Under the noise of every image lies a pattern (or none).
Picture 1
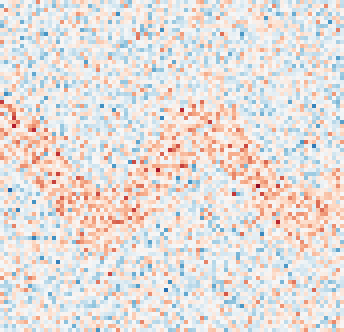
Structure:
a wavy band
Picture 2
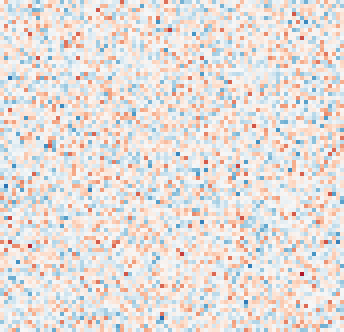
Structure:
only noise
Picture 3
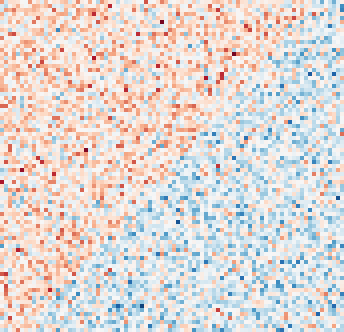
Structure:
a sharp edge
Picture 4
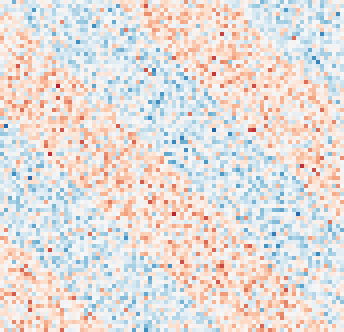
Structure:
diagonal stripes
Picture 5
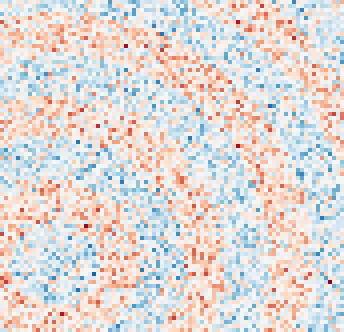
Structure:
rings round one point
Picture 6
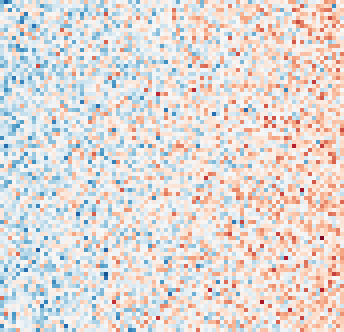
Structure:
a smooth slope
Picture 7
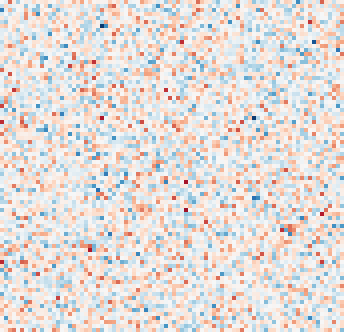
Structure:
only noise
